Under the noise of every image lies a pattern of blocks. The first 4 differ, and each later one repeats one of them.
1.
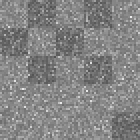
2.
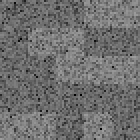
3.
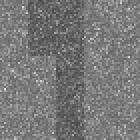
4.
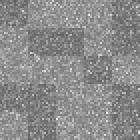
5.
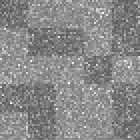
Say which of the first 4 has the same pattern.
4
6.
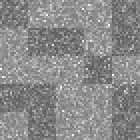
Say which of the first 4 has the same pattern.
4
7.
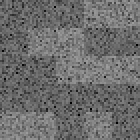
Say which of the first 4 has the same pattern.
2
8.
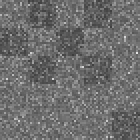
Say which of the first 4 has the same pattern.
1
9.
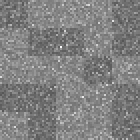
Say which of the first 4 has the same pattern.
4
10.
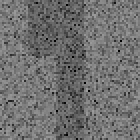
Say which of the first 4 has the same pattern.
3
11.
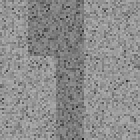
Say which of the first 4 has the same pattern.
3
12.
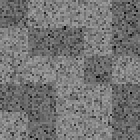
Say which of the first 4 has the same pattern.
4
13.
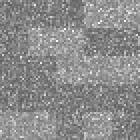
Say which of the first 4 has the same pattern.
2
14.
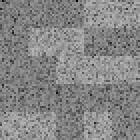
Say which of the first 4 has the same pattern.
2
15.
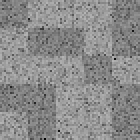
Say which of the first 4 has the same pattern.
4
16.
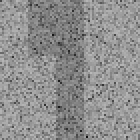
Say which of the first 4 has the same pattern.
3
